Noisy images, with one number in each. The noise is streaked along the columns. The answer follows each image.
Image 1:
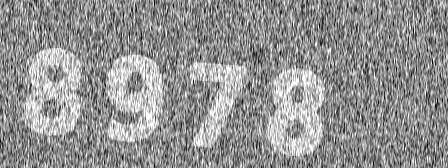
8978
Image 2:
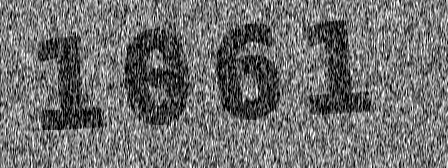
1061
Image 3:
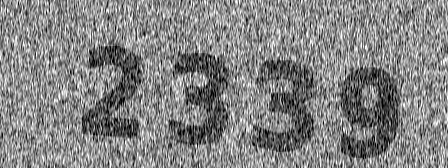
2339
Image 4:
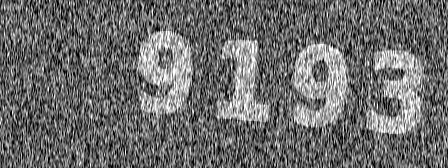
9193
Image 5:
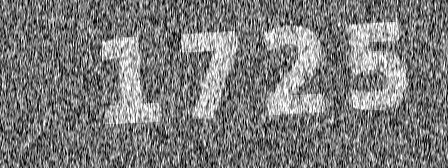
1725
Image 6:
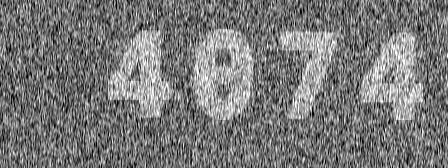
4074
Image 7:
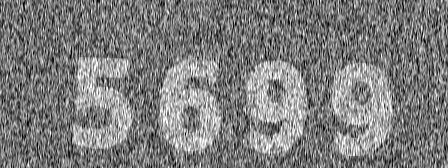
5699
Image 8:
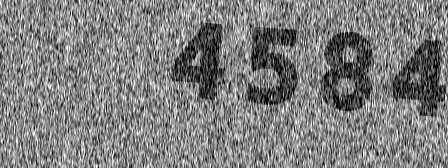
4584
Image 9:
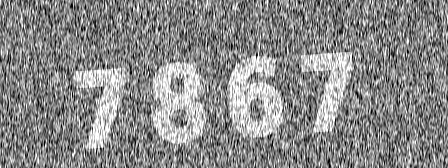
7867
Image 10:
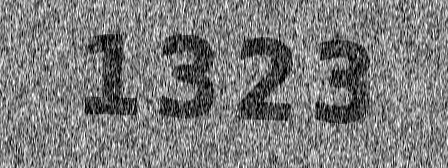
1323
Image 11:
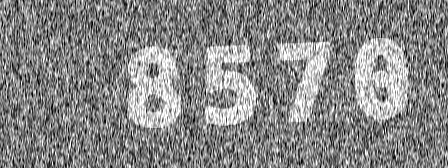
8570
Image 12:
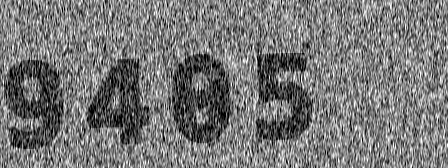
9405
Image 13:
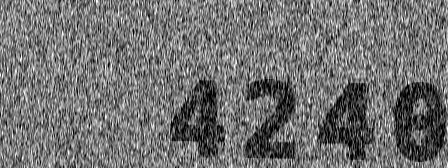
4240
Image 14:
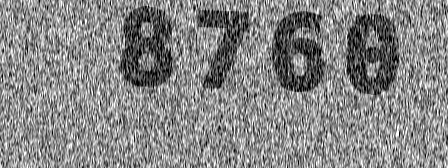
8760
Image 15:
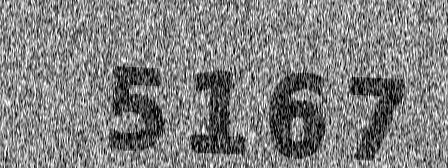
5167
